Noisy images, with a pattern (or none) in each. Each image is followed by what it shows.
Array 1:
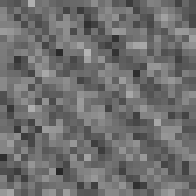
diagonal stripes
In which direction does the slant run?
top left to bottom right
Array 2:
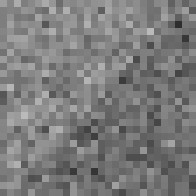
a sharp edge
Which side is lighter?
top left
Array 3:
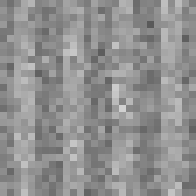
vertical stripes
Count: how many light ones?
4
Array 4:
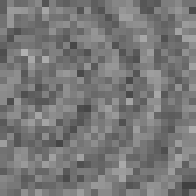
rings round one point
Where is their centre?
middle left
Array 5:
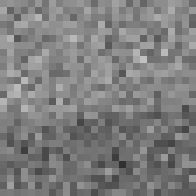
a sharp edge
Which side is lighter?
top
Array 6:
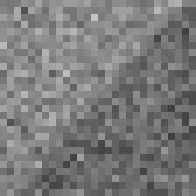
a sharp edge
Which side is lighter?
top left
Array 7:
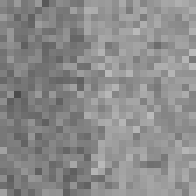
a sharp edge
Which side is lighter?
right
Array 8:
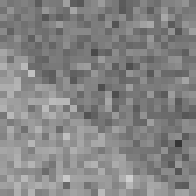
a sharp edge
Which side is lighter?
bottom left
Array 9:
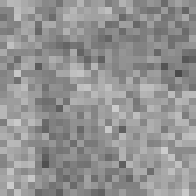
spokes from one point
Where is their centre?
top left
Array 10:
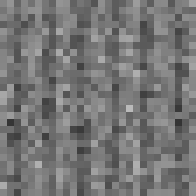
vertical stripes
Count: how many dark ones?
6
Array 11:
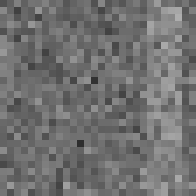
one vertical stripe
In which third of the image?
right
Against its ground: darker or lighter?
lighter
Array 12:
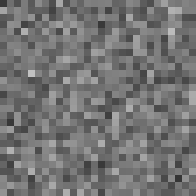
only noise
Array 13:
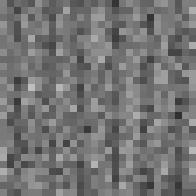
vertical stripes
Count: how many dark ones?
6
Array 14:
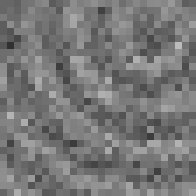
rings round one point
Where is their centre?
top right
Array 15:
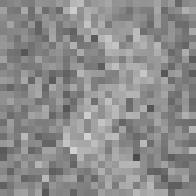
a wavy band
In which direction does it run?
top to bottom
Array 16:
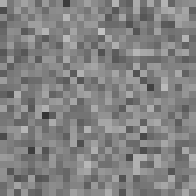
only noise
